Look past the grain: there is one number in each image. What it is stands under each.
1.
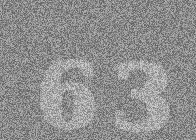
63
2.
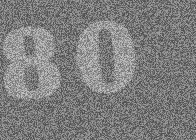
80
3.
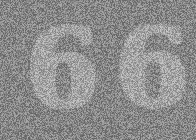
66
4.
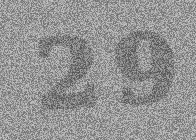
29
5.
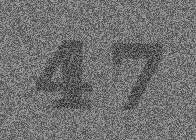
47
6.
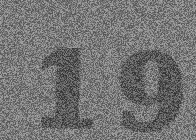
19
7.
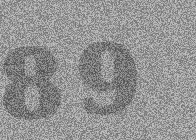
89
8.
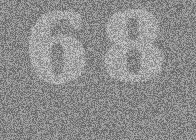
68
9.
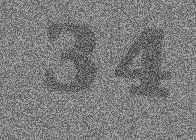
34
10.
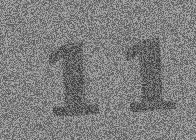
11
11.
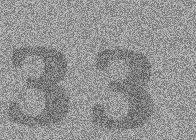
33
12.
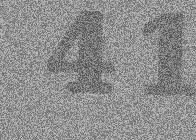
41
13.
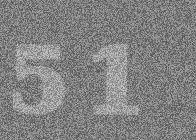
51
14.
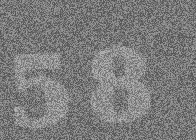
58
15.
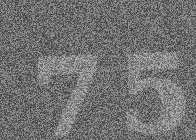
75
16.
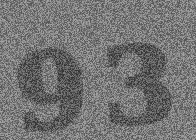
93
